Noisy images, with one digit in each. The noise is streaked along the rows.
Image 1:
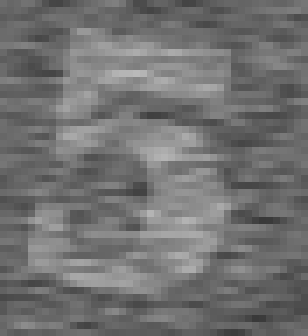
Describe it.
light 5
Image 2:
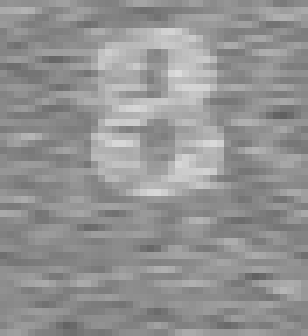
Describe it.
light 8
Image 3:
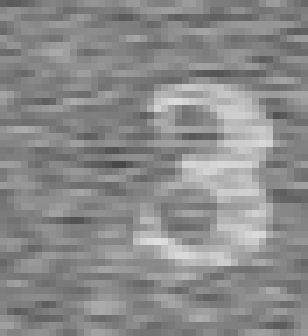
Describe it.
light 3
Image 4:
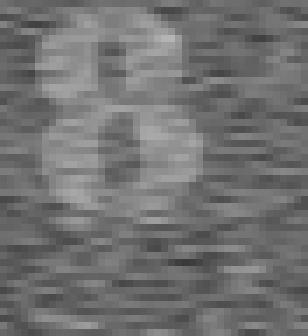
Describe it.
light 8
